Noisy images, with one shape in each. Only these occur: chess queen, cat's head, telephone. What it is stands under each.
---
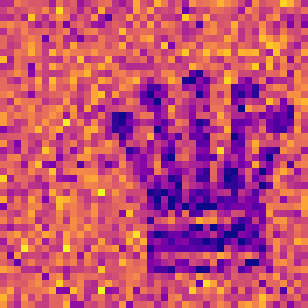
chess queen
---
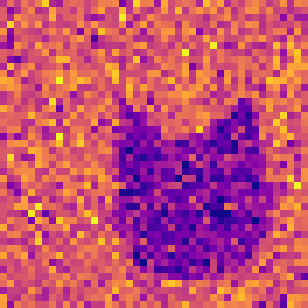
cat's head
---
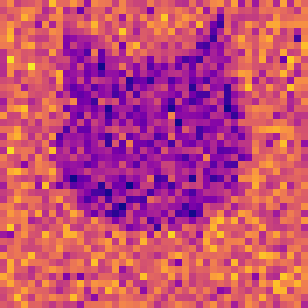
cat's head
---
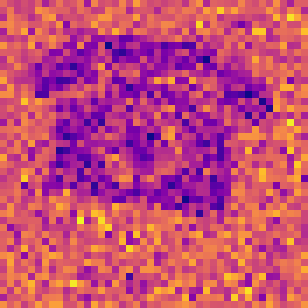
telephone
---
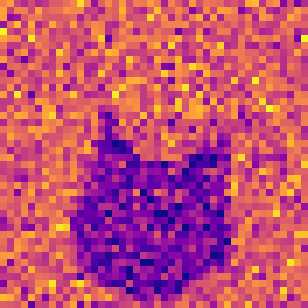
cat's head
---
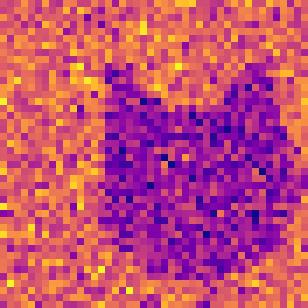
cat's head
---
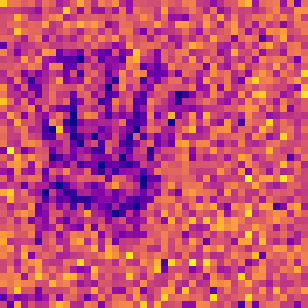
chess queen
